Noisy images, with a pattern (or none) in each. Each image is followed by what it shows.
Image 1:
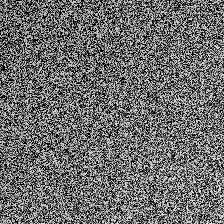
a smooth slope
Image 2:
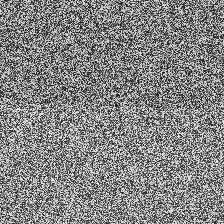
a sharp edge
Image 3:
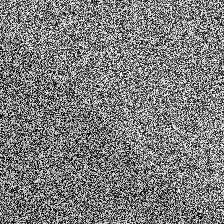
a sharp edge
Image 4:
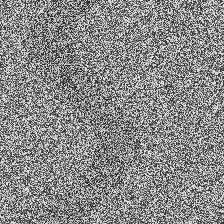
a wavy band
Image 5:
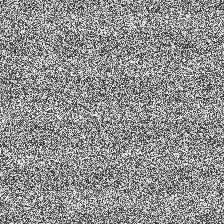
horizontal stripes
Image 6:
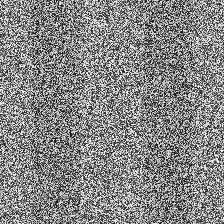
vertical stripes
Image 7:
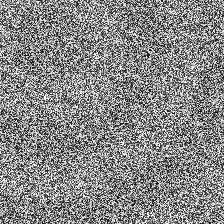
rings round one point
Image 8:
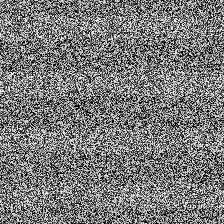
horizontal stripes
